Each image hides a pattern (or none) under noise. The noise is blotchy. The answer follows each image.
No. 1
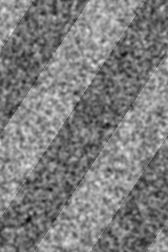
diagonal stripes
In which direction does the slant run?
bottom left to top right
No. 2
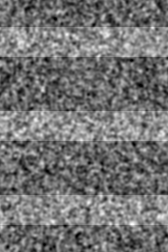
horizontal stripes
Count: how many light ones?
3
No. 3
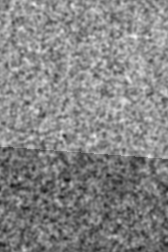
a sharp edge
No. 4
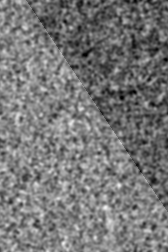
a sharp edge
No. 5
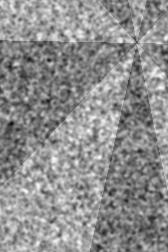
spokes from one point
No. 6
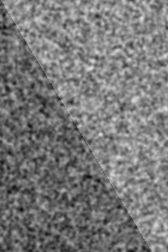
a sharp edge
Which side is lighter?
top right
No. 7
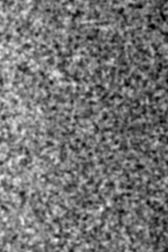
a smooth slope
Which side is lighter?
left
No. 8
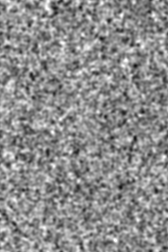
only noise
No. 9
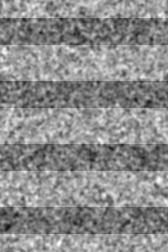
horizontal stripes
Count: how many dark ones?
4
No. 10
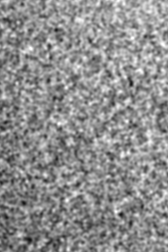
a smooth slope
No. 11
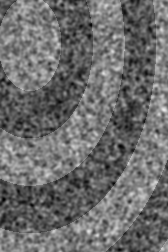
rings round one point
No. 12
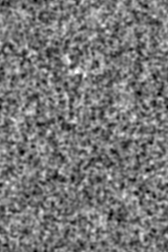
only noise
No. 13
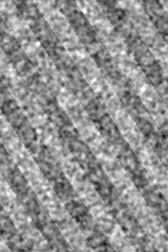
diagonal stripes
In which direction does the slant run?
top left to bottom right
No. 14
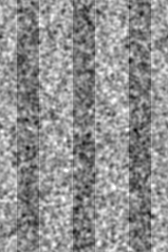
vertical stripes
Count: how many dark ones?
3
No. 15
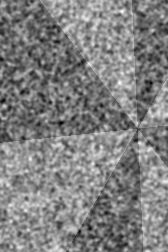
spokes from one point
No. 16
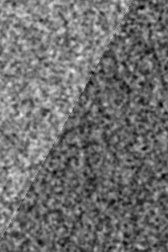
a sharp edge
